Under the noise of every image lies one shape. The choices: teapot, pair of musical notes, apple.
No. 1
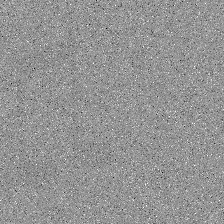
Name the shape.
pair of musical notes
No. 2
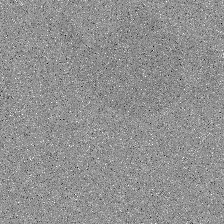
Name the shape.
teapot
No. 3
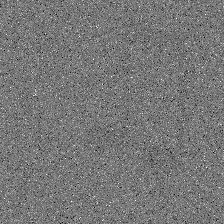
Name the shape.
pair of musical notes
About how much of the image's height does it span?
two thirds
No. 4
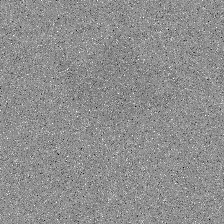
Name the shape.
teapot
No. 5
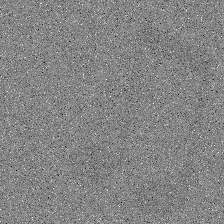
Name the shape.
pair of musical notes
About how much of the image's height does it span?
nearly all
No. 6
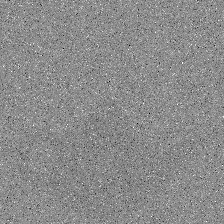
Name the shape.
teapot
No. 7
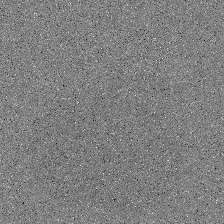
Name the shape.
apple
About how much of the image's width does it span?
two thirds
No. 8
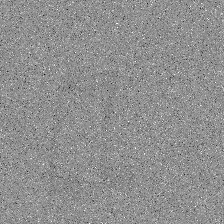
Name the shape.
pair of musical notes
